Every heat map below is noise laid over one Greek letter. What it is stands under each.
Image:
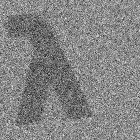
lambda
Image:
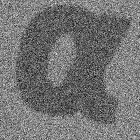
alpha
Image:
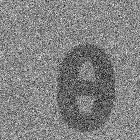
theta
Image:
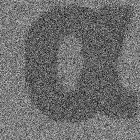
alpha
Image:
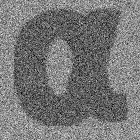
alpha
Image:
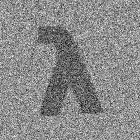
lambda
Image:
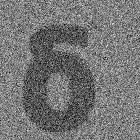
delta
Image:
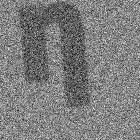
eta
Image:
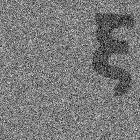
xi
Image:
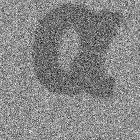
alpha
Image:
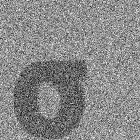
sigma
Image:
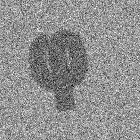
phi
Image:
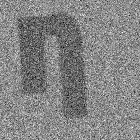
eta
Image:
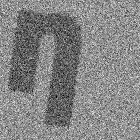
eta
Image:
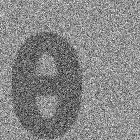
theta
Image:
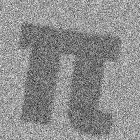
pi
